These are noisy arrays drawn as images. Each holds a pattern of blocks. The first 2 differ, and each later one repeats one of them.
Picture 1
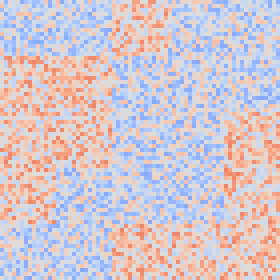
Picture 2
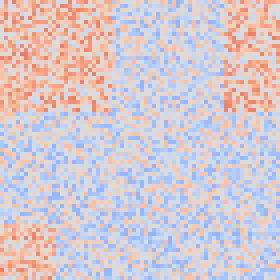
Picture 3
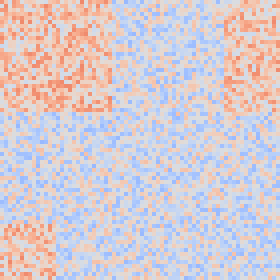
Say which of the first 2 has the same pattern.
2
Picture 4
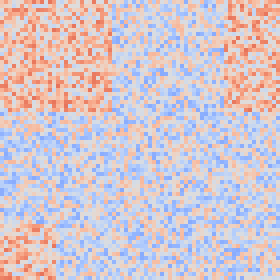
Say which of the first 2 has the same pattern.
2
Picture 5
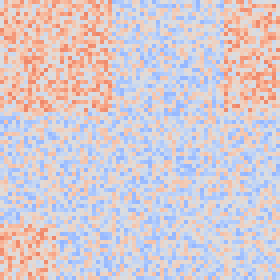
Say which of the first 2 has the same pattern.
2
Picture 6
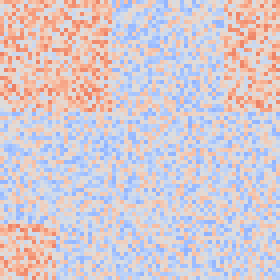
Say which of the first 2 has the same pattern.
2
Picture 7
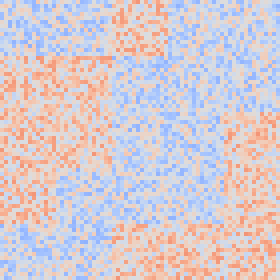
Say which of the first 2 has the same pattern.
1
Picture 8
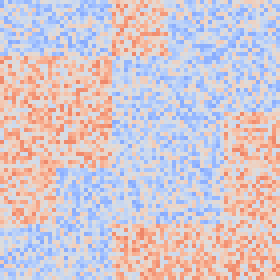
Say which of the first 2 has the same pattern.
1
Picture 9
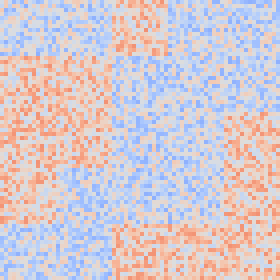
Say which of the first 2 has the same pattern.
1
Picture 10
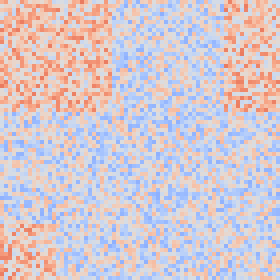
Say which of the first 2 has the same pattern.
2
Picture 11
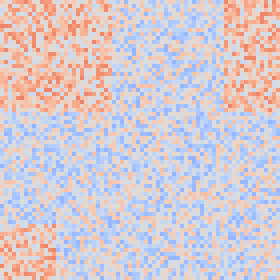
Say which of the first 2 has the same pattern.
2
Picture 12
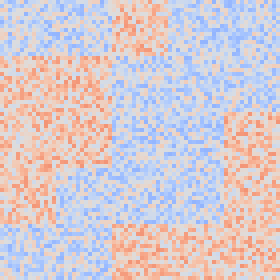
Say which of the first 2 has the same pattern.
1
